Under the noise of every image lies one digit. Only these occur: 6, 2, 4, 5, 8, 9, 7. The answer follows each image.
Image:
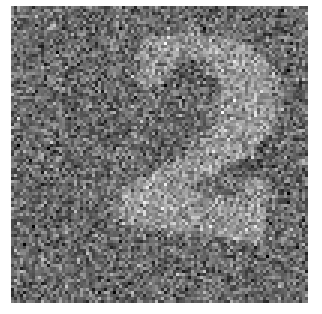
light 2
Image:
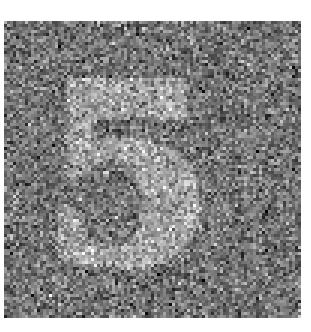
light 5
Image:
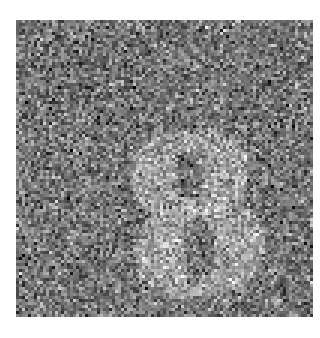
light 8
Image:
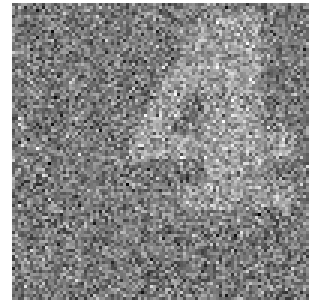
light 4
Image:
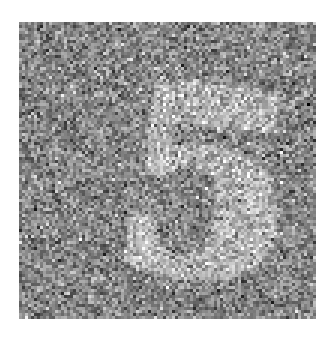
light 5
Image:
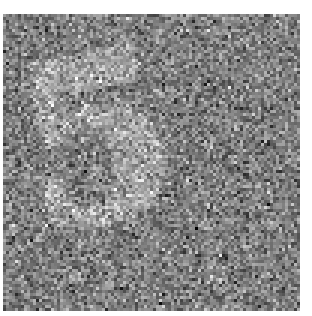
light 5
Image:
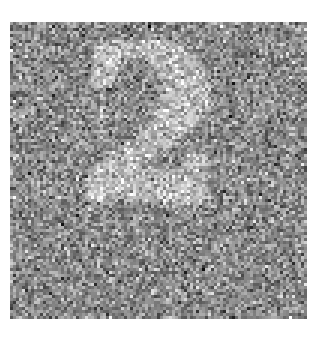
light 2
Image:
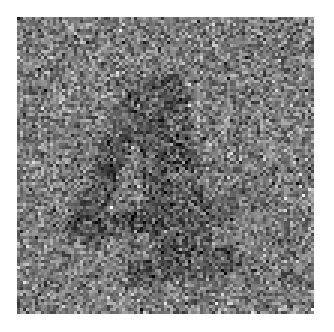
dark 4
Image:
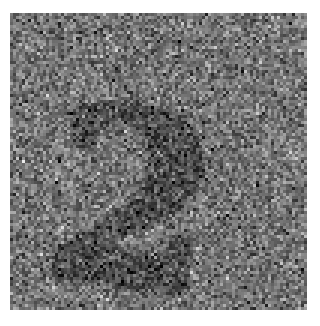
dark 2
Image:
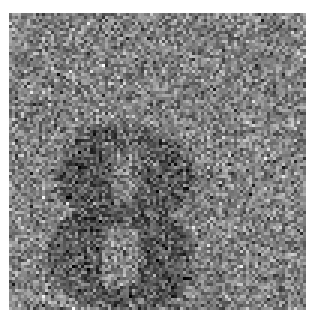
dark 8
